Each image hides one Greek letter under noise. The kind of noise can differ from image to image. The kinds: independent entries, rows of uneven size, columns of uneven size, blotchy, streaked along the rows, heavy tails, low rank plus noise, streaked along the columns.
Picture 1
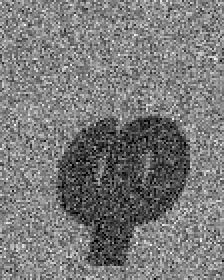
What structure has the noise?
independent entries
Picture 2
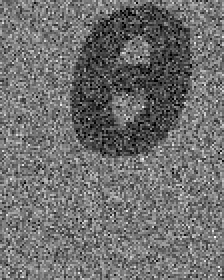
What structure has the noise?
independent entries
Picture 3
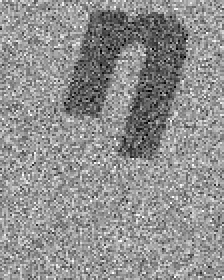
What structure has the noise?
independent entries
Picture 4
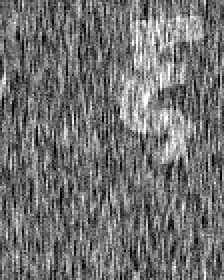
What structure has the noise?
streaked along the columns
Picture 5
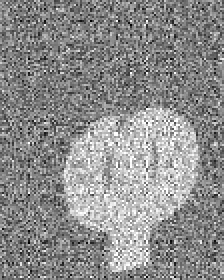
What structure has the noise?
low rank plus noise
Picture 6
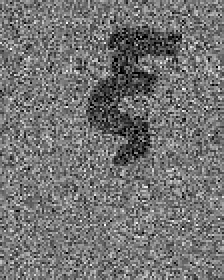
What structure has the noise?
low rank plus noise
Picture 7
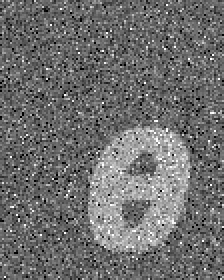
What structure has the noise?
heavy tails
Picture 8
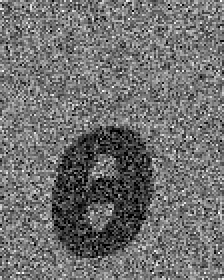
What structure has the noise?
independent entries
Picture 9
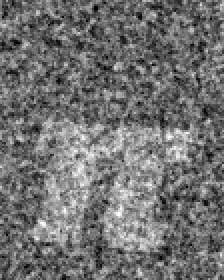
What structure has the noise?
blotchy
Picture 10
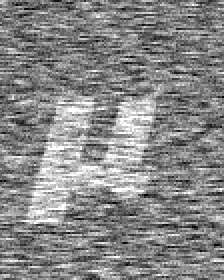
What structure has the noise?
streaked along the rows
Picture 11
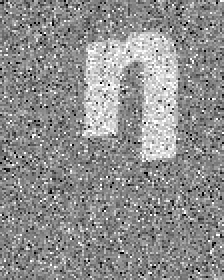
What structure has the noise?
heavy tails
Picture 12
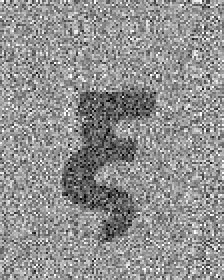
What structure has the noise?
low rank plus noise
